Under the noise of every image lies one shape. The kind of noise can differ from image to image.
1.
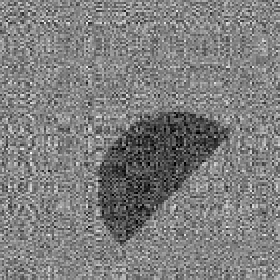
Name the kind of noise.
low rank plus noise
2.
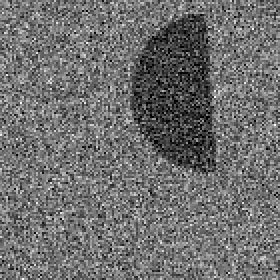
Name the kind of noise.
independent entries
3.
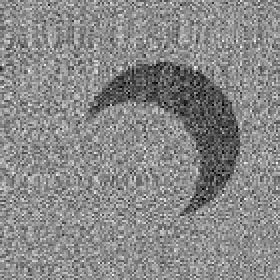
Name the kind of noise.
low rank plus noise
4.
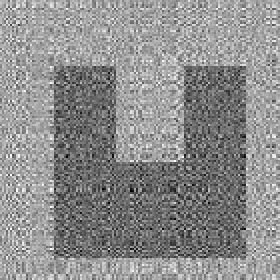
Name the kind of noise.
low rank plus noise
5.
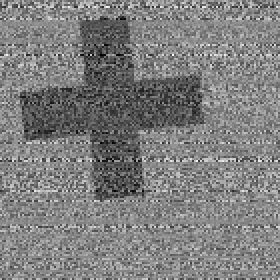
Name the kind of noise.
rows of uneven size
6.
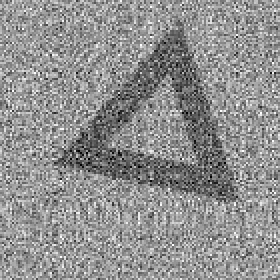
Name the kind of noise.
low rank plus noise
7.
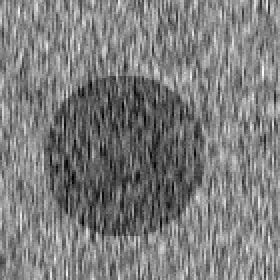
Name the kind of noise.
streaked along the columns
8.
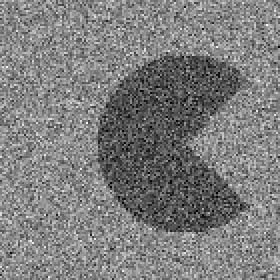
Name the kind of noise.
independent entries
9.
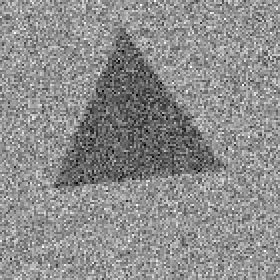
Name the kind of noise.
independent entries
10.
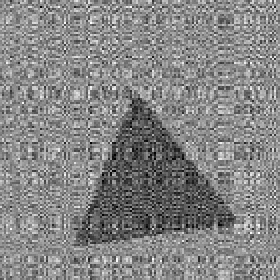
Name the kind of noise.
low rank plus noise
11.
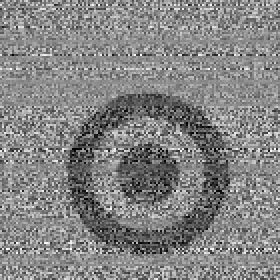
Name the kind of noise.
rows of uneven size
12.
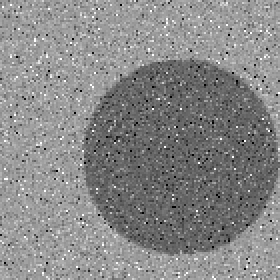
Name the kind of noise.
heavy tails
